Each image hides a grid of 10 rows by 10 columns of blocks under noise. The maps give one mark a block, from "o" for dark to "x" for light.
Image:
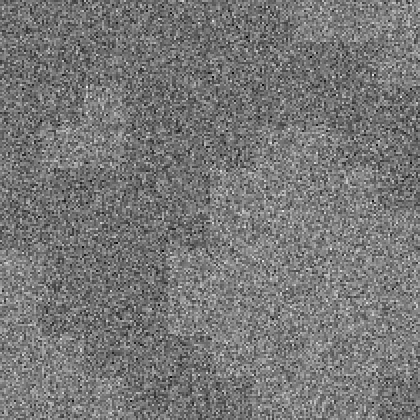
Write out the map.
o o o o o o o x x x
o o o o o o o o o x
o o x o o o o o o o
o x x o o o x x o o
o o o o o x x x x o
o o o o o x x x x x
x o o o x x x x x x
x o o o x x x x x x
x x o o o x x x x x
x x x o o o x x x o
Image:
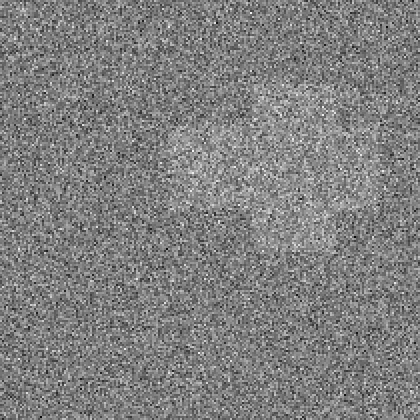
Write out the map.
o o o o o o o o o o
o o o o o o o o o o
o o o o o o x x o o
o o o o x x x x x o
o o o o x x x x x o
o o o o o o x x o o
o o o o o o o o o o
o o o o o o o o o o
o o o o o o o o o o
o o o o o o o o o o
